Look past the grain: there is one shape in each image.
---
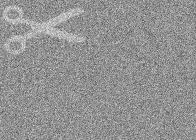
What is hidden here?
light pair of scissors, top left
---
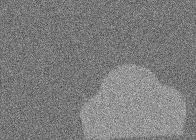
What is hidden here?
light cloud
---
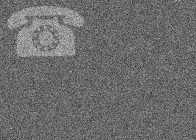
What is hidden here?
light telephone, top left
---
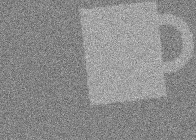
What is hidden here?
light cup
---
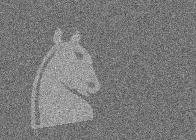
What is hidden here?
light chess knight
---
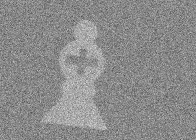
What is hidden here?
light chess bishop
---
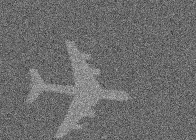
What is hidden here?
light airplane
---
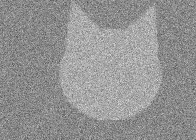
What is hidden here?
light cat's head
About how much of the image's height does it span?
nearly all
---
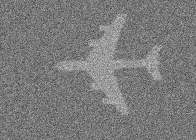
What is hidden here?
light airplane
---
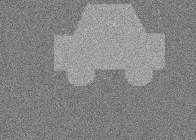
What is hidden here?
light car
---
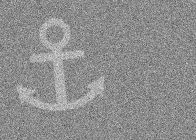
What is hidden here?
light anchor
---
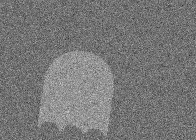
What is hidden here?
light ghost
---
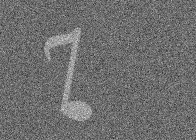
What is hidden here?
light musical note
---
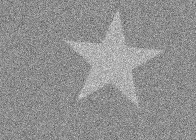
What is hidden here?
light star
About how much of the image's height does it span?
two thirds
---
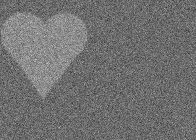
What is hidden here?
light heart
